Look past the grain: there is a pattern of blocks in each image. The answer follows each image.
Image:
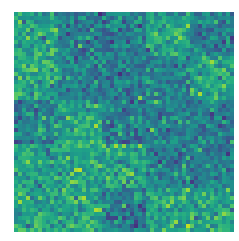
mirrored about the diagonal from the bottom left
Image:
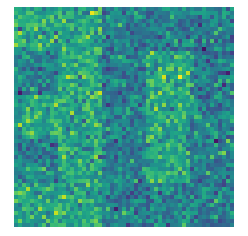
top and bottom mirror each other
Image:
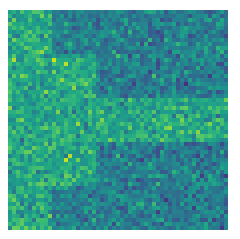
top and bottom mirror each other
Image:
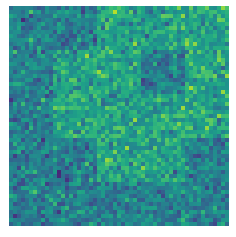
mirrored about the diagonal from the bottom left
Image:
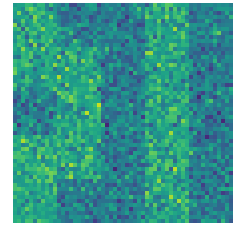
top and bottom mirror each other
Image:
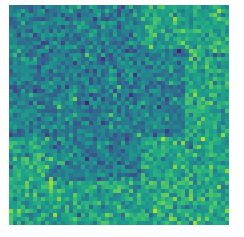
mirrored about the diagonal from the top left
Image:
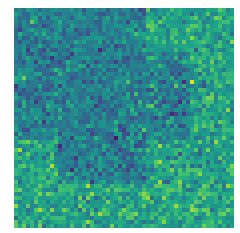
mirrored about the diagonal from the top left
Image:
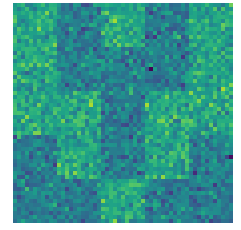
left and right mirror each other
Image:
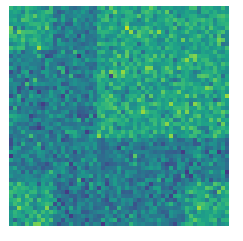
mirrored about the diagonal from the bottom left
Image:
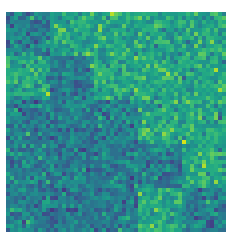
mirrored about the diagonal from the bottom left
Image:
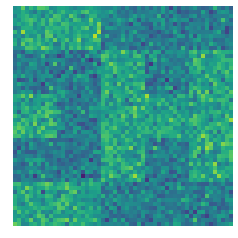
top and bottom mirror each other
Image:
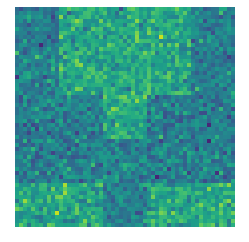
left and right mirror each other
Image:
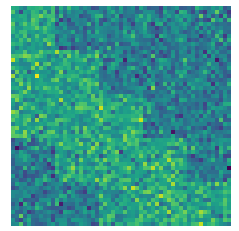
mirrored about the diagonal from the bottom left
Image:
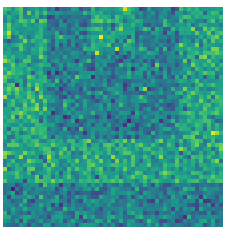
left and right mirror each other
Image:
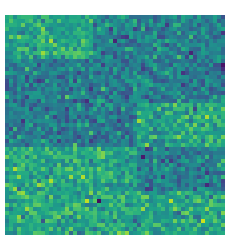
no symmetry
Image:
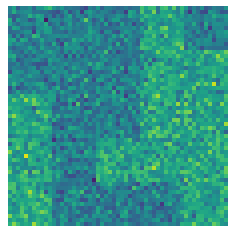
no symmetry
